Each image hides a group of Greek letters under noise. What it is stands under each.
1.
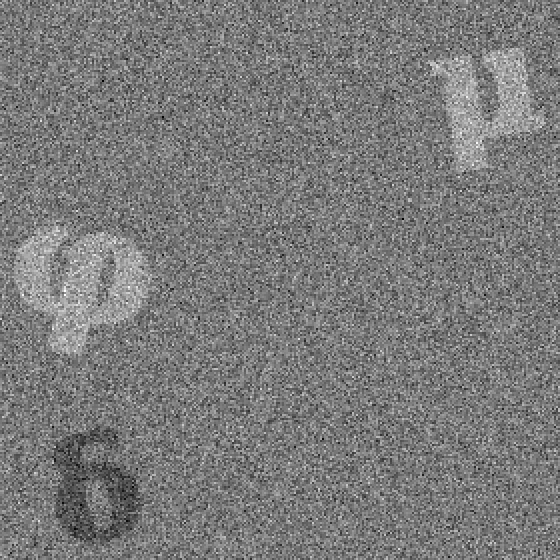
top right: light mu; middle left: light phi; bottom left: dark delta
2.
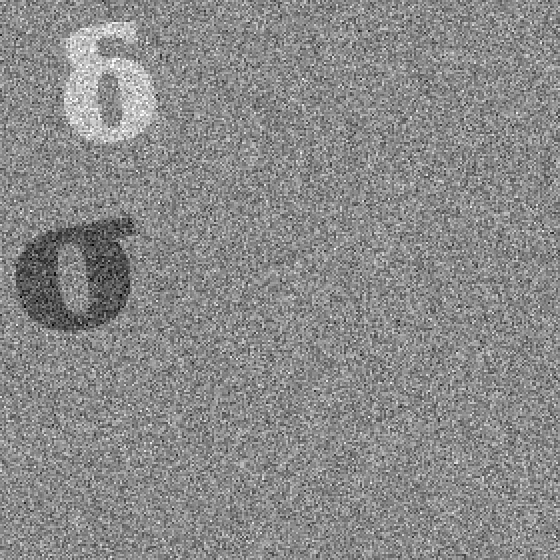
top left: light delta; middle left: dark sigma
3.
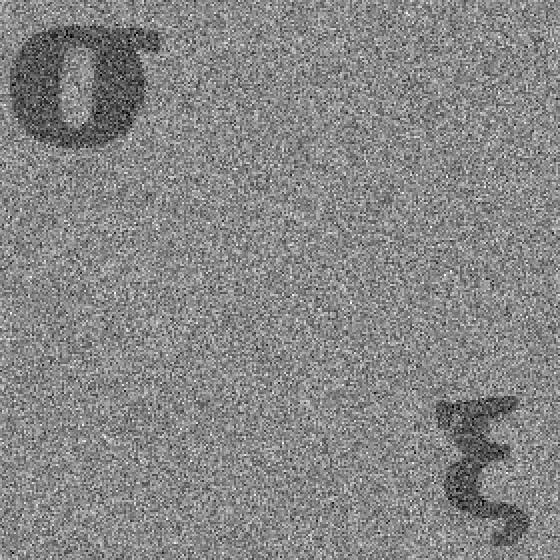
top left: dark sigma; bottom right: dark xi
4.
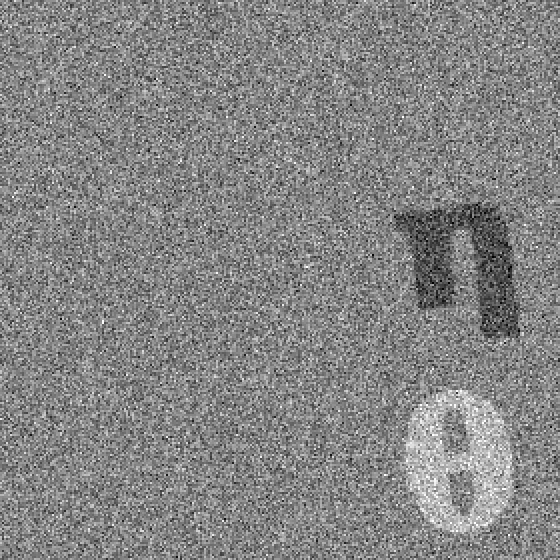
middle right: dark eta; bottom right: light theta
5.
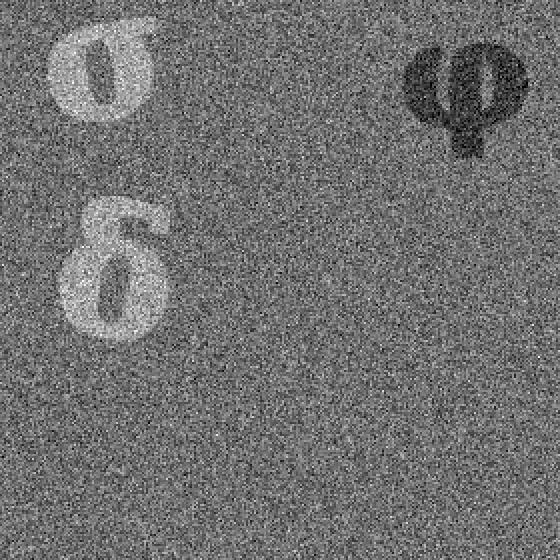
top left: light sigma; top right: dark phi; middle left: light delta
